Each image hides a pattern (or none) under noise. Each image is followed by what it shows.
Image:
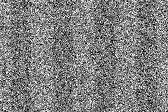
vertical stripes
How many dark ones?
4
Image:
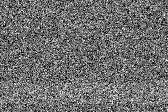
one horizontal stripe
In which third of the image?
bottom
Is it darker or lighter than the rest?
lighter
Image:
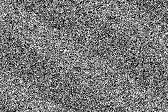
diagonal stripes
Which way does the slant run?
top left to bottom right
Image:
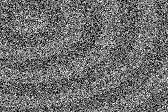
rings round one point
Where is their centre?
top left
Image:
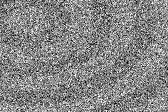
rings round one point
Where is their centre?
top left
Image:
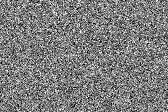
only noise
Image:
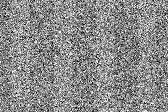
vertical stripes
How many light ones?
4
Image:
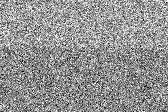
a sharp edge
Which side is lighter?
top
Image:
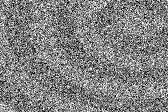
rings round one point
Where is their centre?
top right
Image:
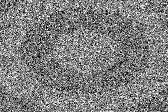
rings round one point
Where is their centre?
centre
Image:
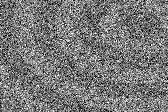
rings round one point
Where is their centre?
top right
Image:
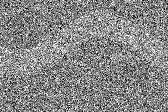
a wavy band
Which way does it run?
left to right
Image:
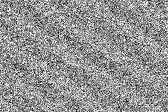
diagonal stripes
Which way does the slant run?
top left to bottom right
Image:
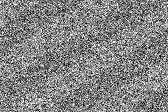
diagonal stripes
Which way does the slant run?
bottom left to top right
